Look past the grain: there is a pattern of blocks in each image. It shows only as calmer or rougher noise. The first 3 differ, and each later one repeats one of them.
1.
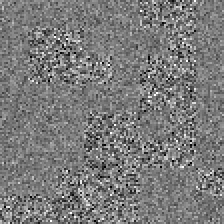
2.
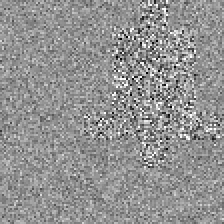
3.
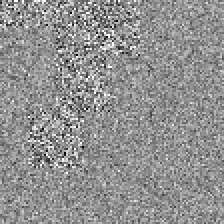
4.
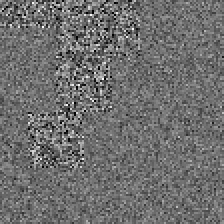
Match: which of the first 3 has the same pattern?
3
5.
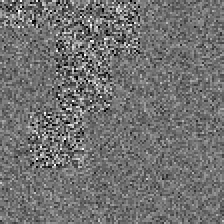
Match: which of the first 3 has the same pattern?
3
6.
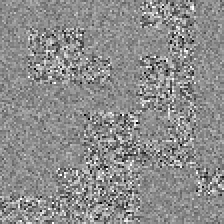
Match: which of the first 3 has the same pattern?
1
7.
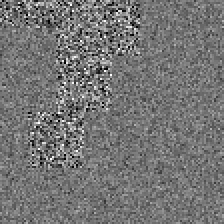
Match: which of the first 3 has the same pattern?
3
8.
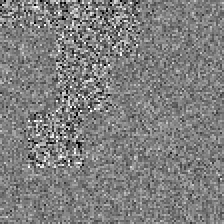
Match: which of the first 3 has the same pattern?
3
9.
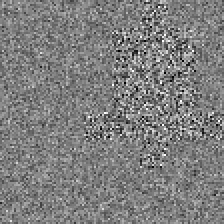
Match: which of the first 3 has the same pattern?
2
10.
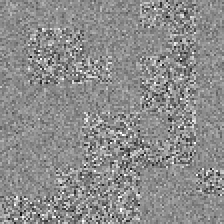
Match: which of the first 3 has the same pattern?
1
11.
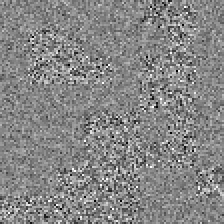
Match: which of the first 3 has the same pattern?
1
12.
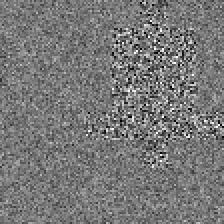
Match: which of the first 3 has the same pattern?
2
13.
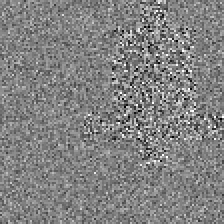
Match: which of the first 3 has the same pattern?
2
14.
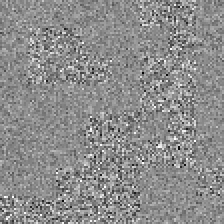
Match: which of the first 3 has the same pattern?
1
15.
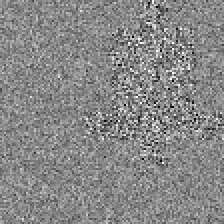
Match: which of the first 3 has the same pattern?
2
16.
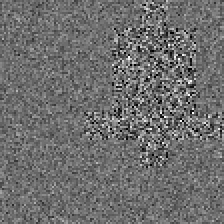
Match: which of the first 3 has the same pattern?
2
